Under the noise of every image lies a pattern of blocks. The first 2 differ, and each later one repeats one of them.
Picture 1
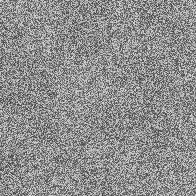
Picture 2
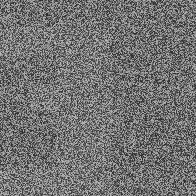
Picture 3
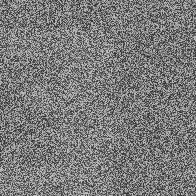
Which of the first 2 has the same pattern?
2
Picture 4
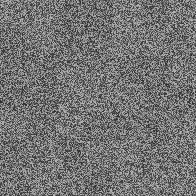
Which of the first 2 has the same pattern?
1
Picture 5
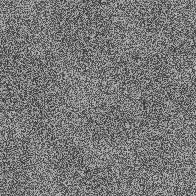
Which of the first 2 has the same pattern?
1
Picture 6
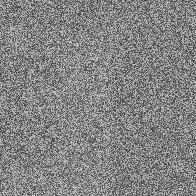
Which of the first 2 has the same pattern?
2
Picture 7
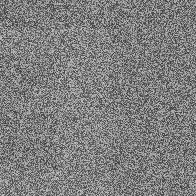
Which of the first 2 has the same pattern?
2
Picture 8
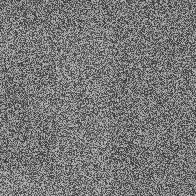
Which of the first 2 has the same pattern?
2
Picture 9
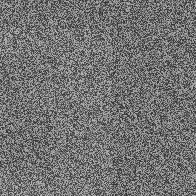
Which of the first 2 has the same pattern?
2
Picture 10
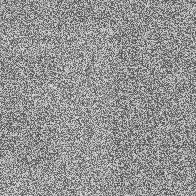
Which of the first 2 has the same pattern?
2
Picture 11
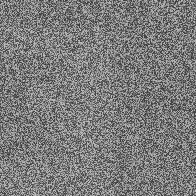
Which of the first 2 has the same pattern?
2
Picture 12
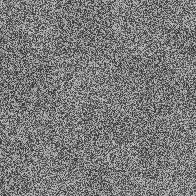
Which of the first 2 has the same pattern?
1
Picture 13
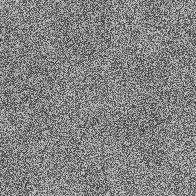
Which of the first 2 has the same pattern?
1
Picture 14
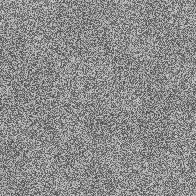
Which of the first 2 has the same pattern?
1
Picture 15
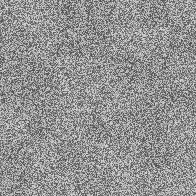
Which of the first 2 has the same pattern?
1
